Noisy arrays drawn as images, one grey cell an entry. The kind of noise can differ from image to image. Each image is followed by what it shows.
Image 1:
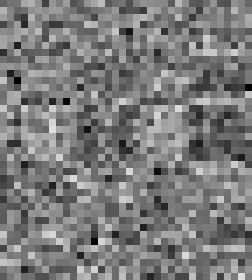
low rank plus noise
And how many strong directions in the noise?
one
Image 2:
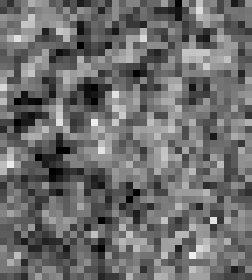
blotchy
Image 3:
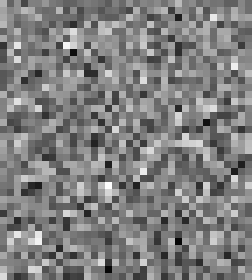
low rank plus noise
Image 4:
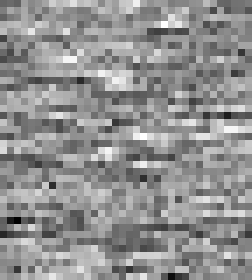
streaked along the rows
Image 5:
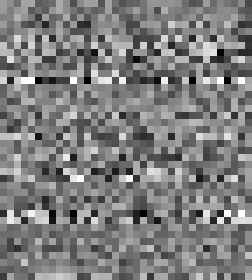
rows of uneven size
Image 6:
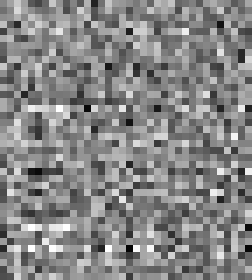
low rank plus noise
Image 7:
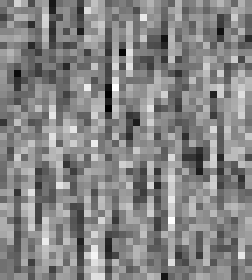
streaked along the columns
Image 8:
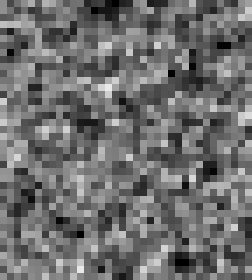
blotchy
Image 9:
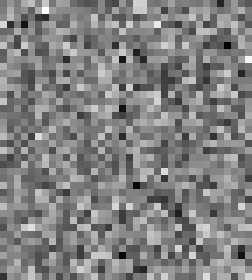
low rank plus noise
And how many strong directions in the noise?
five to eight
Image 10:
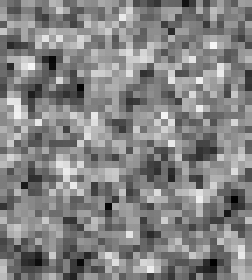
blotchy
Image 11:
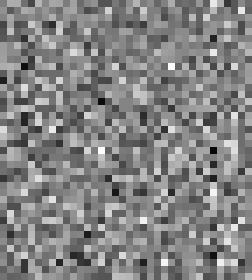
low rank plus noise
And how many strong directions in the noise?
five to eight
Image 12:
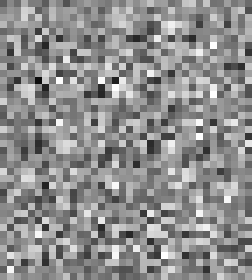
low rank plus noise
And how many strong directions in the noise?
three or four
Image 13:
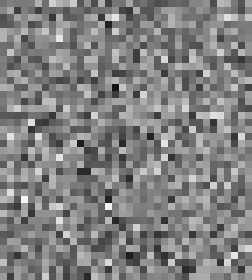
independent entries
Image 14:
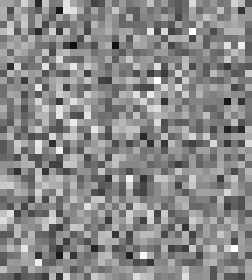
low rank plus noise
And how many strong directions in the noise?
five to eight
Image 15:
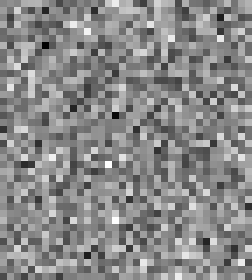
independent entries
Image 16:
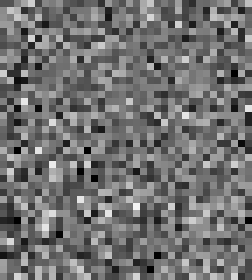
low rank plus noise
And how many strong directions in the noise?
five to eight
